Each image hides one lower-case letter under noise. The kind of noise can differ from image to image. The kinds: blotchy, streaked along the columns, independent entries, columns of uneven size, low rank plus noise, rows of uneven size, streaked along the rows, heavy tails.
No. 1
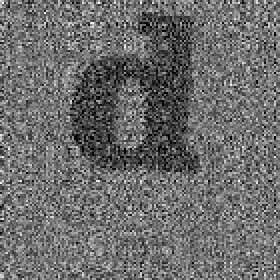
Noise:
low rank plus noise
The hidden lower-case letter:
d
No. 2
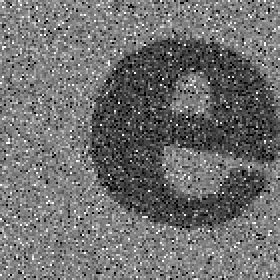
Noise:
heavy tails
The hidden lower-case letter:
e
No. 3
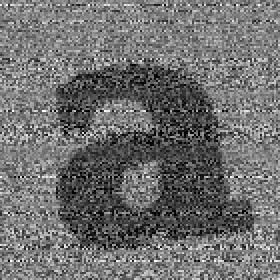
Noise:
rows of uneven size
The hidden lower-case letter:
a
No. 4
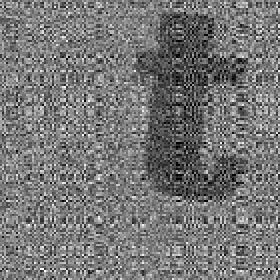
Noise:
low rank plus noise
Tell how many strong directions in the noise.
one
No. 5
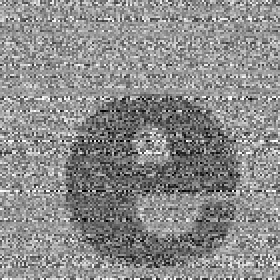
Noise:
rows of uneven size
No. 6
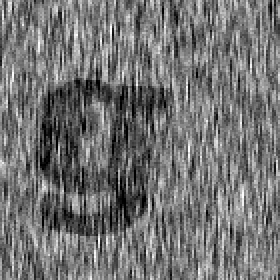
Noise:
streaked along the columns
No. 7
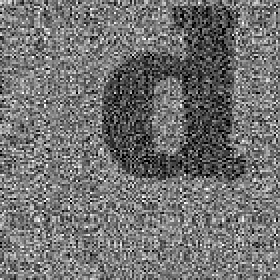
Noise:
low rank plus noise
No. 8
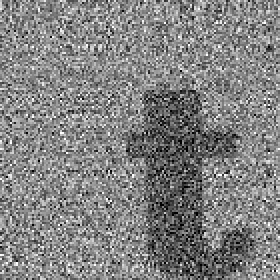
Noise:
low rank plus noise
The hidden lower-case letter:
t
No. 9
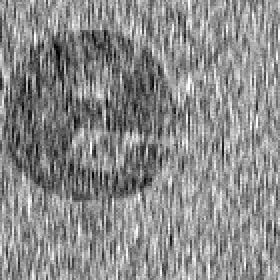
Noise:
streaked along the columns
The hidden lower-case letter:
e
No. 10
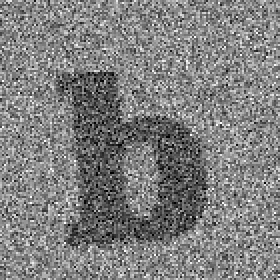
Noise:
independent entries
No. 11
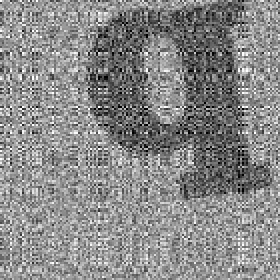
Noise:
low rank plus noise
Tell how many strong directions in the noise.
one
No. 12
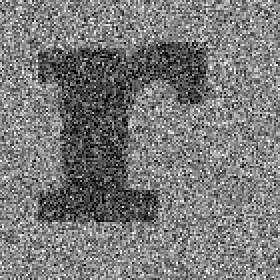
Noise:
independent entries
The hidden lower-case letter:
r
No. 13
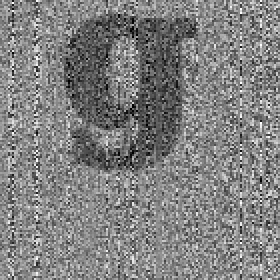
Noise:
columns of uneven size
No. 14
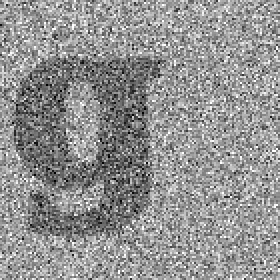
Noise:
independent entries
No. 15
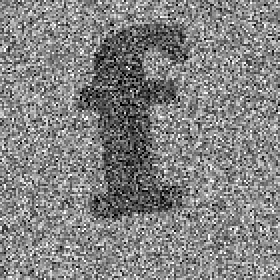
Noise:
independent entries
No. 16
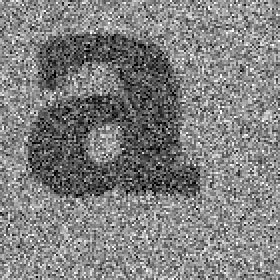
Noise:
independent entries
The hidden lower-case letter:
a
